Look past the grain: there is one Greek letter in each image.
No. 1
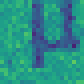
dark mu
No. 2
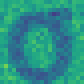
dark sigma
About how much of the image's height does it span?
nearly all
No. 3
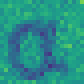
dark alpha
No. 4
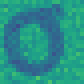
dark sigma
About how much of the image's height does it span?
nearly all
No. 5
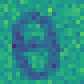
dark theta
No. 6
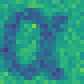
dark alpha
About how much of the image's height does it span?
nearly all
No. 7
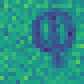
dark phi
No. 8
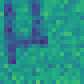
dark mu
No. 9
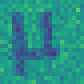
dark mu
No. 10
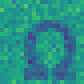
dark omega
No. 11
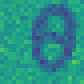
dark theta
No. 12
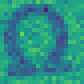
dark omega
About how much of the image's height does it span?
nearly all
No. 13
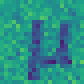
dark mu
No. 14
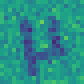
dark mu
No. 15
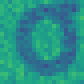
dark sigma
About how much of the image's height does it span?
nearly all
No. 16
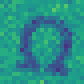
dark omega
